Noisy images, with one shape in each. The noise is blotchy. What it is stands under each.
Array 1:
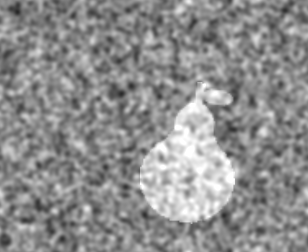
light pear
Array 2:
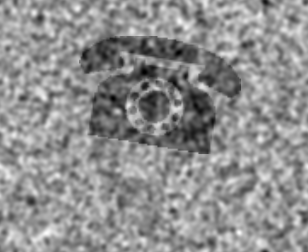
dark telephone
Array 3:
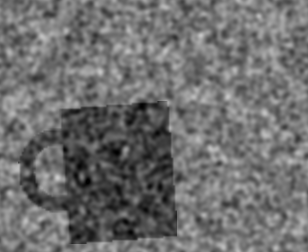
dark cup
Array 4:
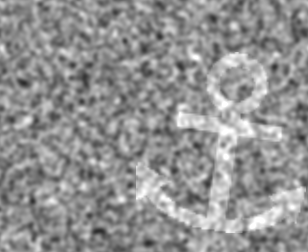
light anchor
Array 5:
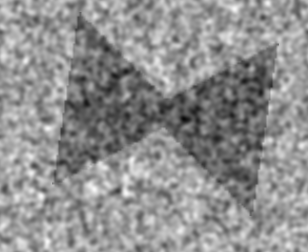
dark bow tie
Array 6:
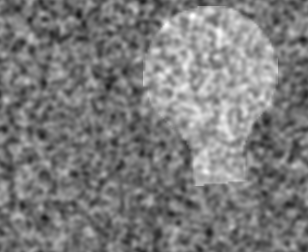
light light bulb
